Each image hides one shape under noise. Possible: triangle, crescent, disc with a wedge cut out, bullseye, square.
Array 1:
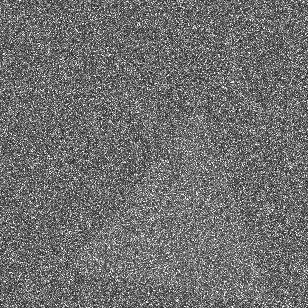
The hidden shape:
triangle
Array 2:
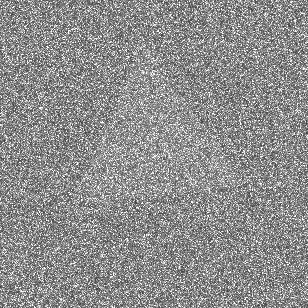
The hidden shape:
triangle
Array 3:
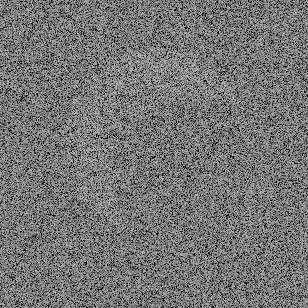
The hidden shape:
crescent
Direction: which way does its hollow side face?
down and right
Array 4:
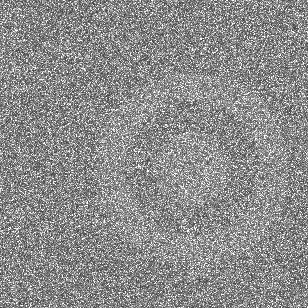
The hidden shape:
bullseye
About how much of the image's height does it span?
two thirds
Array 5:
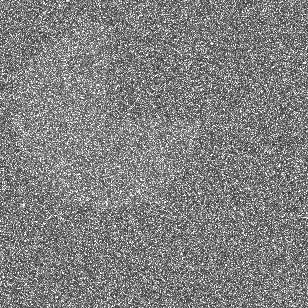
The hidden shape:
disc with a wedge cut out
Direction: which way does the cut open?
up and right
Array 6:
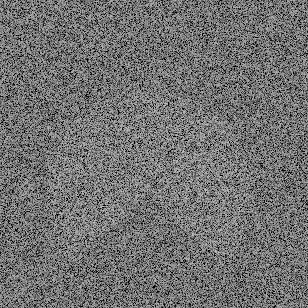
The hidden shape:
disc with a wedge cut out
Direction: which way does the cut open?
down
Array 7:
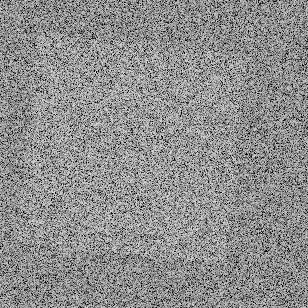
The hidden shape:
square
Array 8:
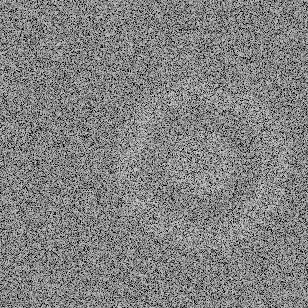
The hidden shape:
bullseye
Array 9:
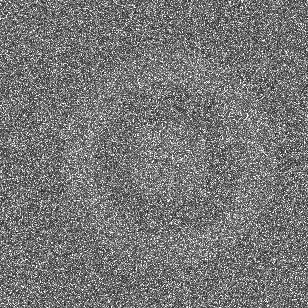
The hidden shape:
bullseye
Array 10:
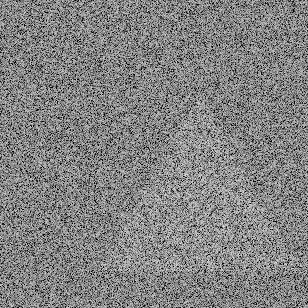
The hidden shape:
triangle
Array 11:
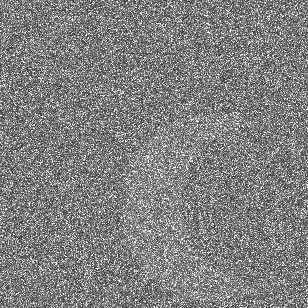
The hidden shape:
crescent
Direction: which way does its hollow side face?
right
